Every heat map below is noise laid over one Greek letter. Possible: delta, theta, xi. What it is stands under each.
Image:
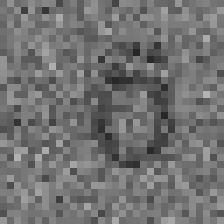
delta
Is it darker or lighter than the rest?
darker
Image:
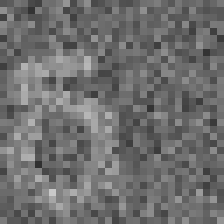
delta
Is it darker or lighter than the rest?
lighter
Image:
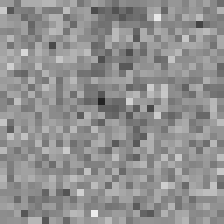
xi
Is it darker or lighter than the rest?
darker
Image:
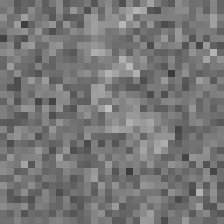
xi
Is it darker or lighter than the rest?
lighter
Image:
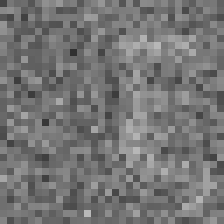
xi
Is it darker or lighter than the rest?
lighter
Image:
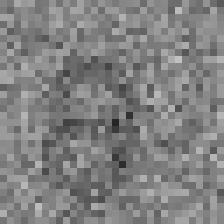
theta
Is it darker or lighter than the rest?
darker
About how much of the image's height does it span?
two thirds
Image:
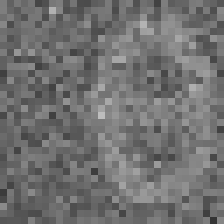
theta
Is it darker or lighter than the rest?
lighter
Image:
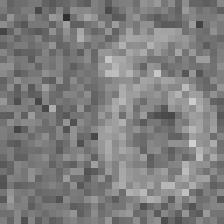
delta
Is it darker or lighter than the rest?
lighter
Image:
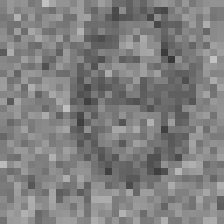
theta
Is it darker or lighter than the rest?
darker
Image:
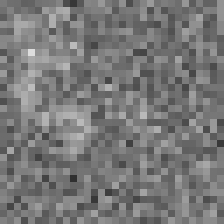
xi
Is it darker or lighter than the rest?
lighter
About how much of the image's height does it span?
two thirds
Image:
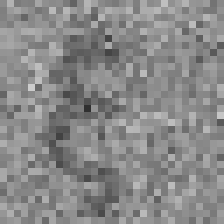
xi
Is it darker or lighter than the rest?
darker
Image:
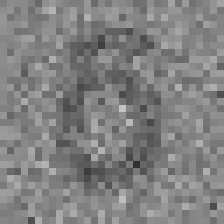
delta
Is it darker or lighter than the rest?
darker
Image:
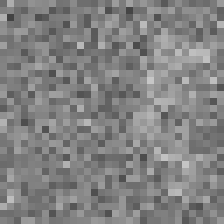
xi
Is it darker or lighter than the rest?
lighter
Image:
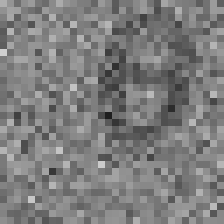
theta
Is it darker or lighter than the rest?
darker
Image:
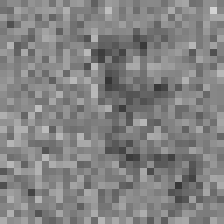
xi
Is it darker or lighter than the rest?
darker
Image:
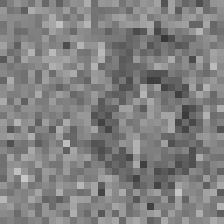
delta
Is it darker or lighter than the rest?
darker
